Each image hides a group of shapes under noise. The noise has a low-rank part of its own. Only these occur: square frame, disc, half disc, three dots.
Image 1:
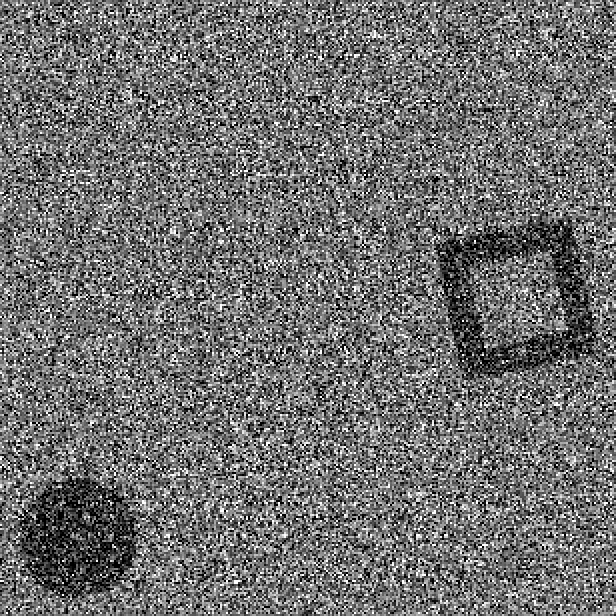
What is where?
middle right: square frame; bottom left: disc
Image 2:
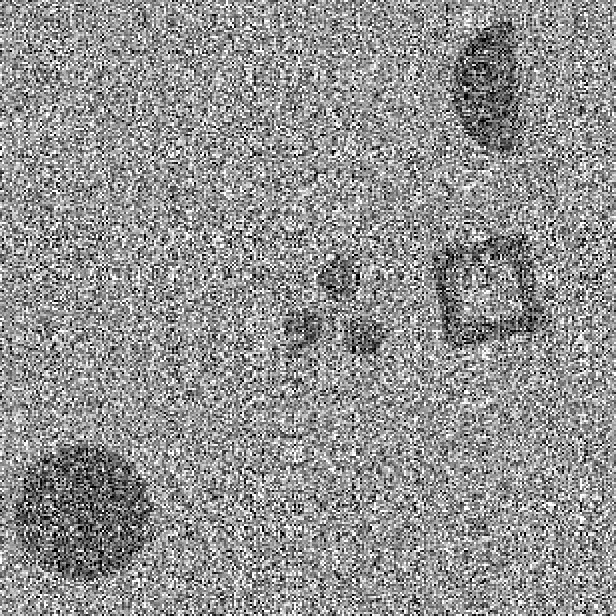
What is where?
top right: half disc; centre: three dots; middle right: square frame; bottom left: disc
